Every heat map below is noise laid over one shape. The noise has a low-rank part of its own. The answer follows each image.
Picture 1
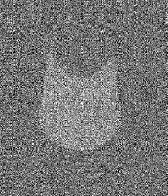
cat's head
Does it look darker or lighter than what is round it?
lighter
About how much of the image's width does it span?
half
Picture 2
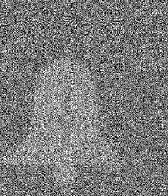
bell
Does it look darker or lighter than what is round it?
lighter
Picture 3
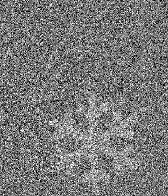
snowflake
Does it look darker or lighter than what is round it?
lighter
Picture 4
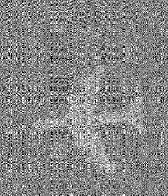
airplane
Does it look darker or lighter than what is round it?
lighter
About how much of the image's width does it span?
two thirds
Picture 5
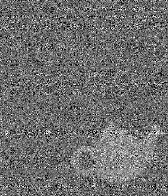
teapot
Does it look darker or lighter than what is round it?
lighter
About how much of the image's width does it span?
half
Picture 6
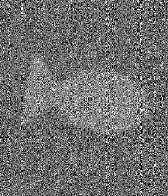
fish
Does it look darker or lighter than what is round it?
lighter
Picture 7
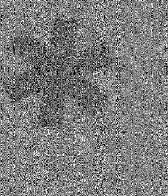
asterisk
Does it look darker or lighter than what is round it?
darker
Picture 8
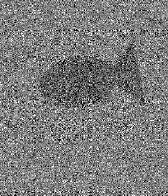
fish
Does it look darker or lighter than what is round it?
darker
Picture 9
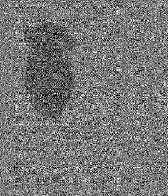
footprint
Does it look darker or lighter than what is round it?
darker
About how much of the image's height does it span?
half
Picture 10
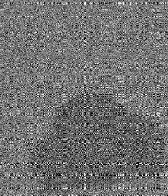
cloud
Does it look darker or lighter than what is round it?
darker
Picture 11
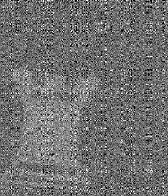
chess rook
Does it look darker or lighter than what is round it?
lighter
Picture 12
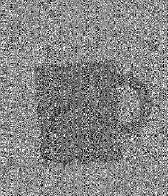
cup
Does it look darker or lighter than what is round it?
darker
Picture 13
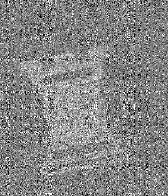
chess rook
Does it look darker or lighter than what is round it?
lighter
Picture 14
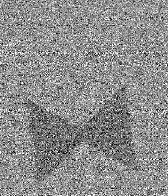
bow tie
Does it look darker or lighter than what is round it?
darker
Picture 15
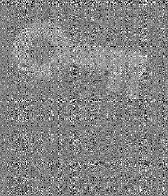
key
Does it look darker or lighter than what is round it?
lighter
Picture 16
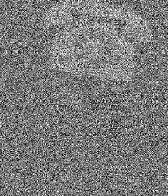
telephone
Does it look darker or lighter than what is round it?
lighter
